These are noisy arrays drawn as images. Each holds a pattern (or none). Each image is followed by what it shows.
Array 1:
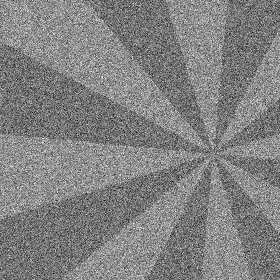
spokes from one point
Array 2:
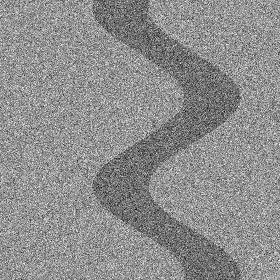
a wavy band
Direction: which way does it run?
top to bottom
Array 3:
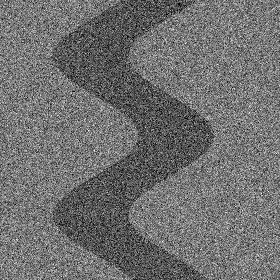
a wavy band
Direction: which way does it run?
top to bottom
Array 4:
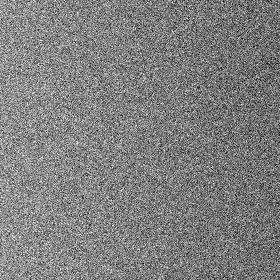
a smooth slope
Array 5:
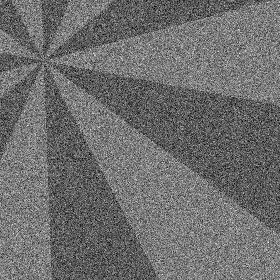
spokes from one point
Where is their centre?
top left
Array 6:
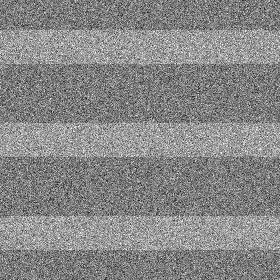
horizontal stripes
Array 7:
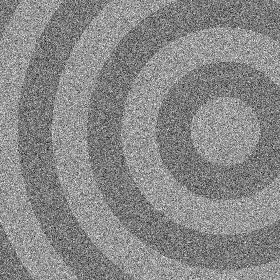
rings round one point
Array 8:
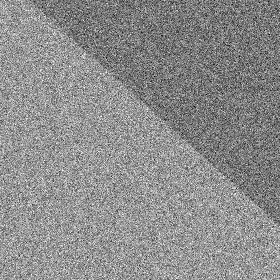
a sharp edge
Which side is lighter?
bottom left
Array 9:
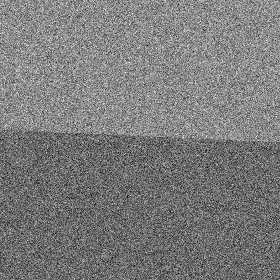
a sharp edge
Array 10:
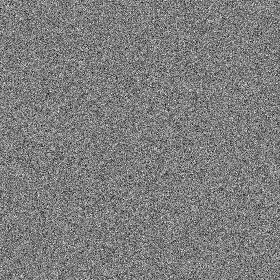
only noise
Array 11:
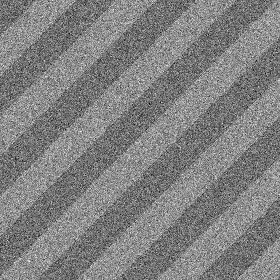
diagonal stripes
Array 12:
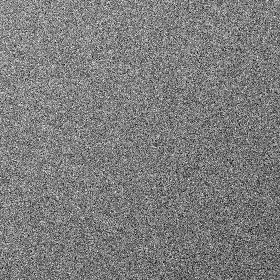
a smooth slope
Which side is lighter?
top left
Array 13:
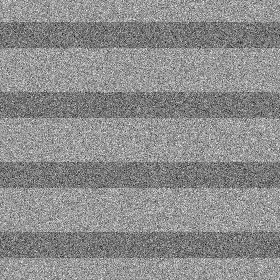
horizontal stripes
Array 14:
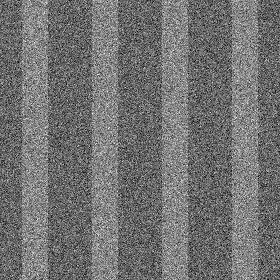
vertical stripes
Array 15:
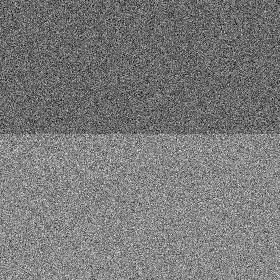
a sharp edge
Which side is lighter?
bottom
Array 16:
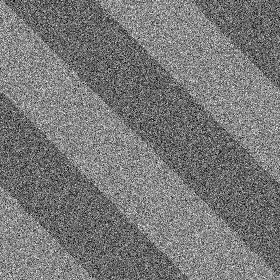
diagonal stripes
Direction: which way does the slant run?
top left to bottom right
